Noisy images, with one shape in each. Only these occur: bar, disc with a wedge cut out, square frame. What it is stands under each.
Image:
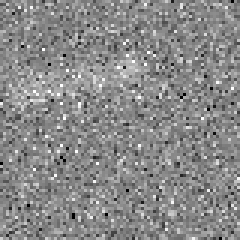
light bar
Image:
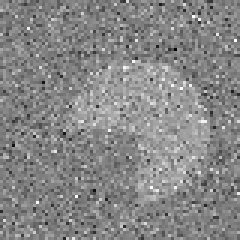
light disc with a wedge cut out
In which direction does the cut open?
down and left
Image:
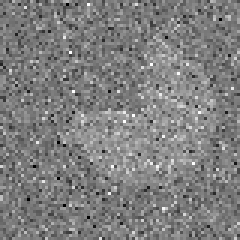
light disc with a wedge cut out
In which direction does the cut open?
up and left
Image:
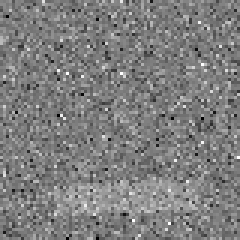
light bar
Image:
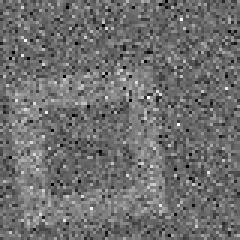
light square frame
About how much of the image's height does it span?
two thirds
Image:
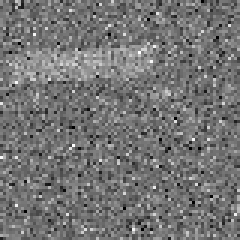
light bar
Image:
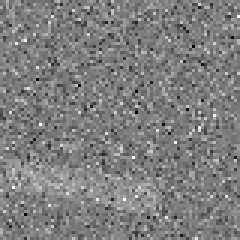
light bar
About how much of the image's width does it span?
two thirds
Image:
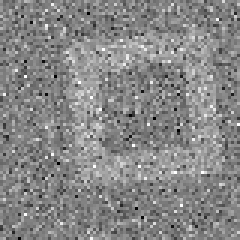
light square frame
